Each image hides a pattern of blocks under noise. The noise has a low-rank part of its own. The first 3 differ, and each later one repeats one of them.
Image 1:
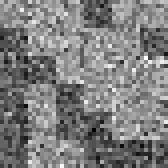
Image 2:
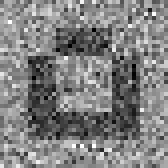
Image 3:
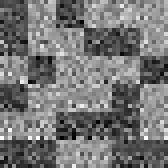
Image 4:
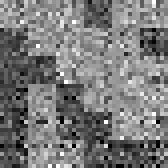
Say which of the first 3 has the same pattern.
1
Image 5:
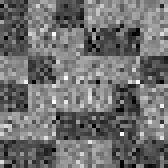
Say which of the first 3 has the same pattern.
3
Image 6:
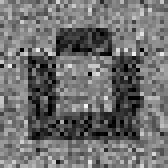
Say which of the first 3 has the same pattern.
2
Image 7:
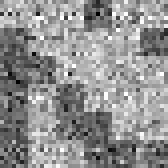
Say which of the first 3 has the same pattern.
1
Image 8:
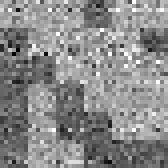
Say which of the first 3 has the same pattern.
1
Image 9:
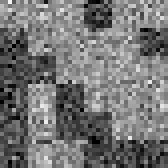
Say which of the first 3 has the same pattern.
1
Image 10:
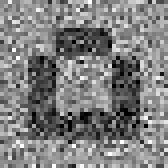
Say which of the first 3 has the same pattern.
2
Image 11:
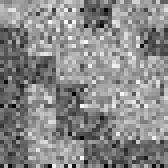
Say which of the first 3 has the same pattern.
1
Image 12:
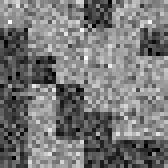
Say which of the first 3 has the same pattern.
1
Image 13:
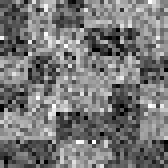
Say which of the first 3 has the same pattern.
3
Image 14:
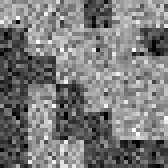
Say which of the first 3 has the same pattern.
1
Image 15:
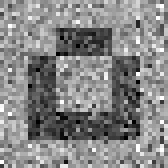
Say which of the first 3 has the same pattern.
2
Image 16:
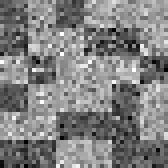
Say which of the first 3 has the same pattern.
3
